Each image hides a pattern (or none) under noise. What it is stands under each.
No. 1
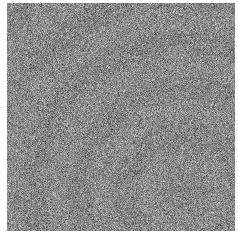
rings round one point
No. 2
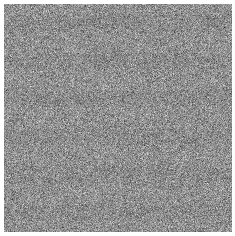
horizontal stripes
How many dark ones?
6
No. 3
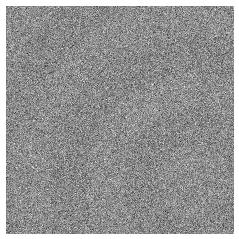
rings round one point
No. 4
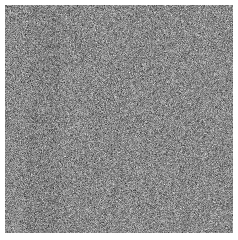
one vertical stripe
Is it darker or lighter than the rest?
darker
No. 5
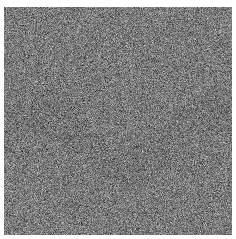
a wavy band
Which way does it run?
left to right
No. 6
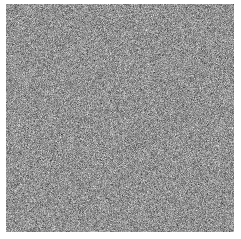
only noise
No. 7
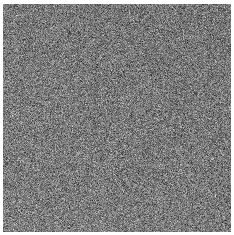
a smooth slope
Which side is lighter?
bottom left
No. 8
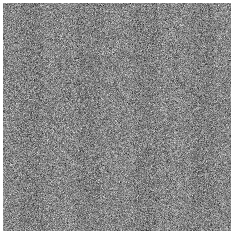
vertical stripes
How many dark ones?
4
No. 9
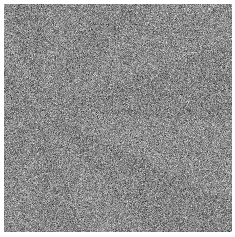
spokes from one point
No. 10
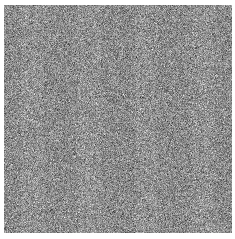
vertical stripes
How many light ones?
4
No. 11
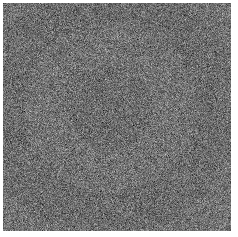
rings round one point
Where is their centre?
centre
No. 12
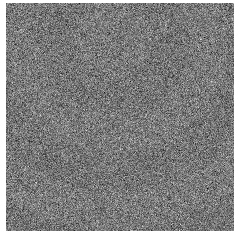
rings round one point
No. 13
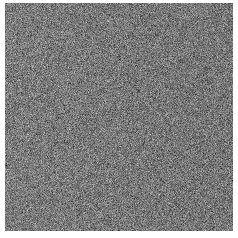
a smooth slope
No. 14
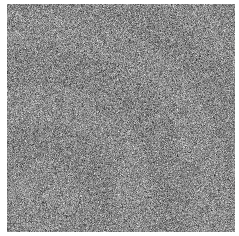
rings round one point
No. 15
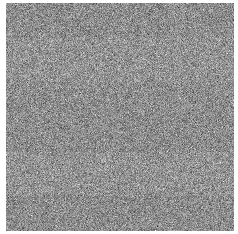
horizontal stripes
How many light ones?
2
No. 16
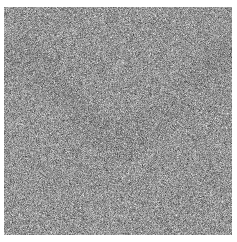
a wavy band
